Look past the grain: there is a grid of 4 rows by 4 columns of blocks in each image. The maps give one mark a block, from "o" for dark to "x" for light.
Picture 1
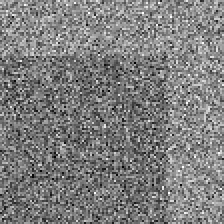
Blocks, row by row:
xxxx
ooox
ooox
ooox
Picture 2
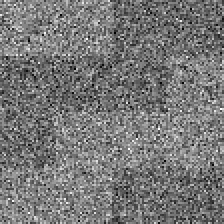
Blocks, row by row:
xxoo
ooox
oxxx
xxoo
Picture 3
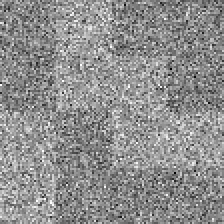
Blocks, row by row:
oxoo
oxxo
xoxx
xooo
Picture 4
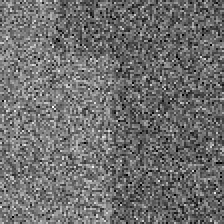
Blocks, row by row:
xooo
xxoo
xxoo
xxoo
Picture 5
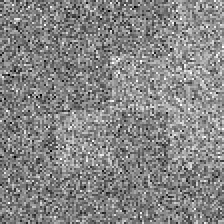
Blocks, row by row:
ooox
ooxx
oxox
oooo
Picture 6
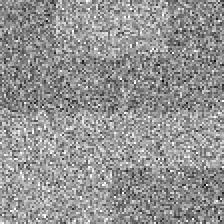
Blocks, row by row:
oxxo
oooo
xxxx
xxoo
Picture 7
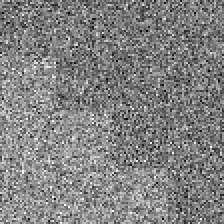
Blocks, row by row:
oooo
xooo
xxoo
xxxo
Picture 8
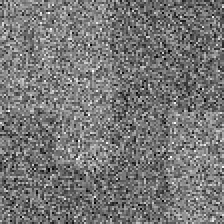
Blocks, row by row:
xxoo
xxoo
oxox
ooox
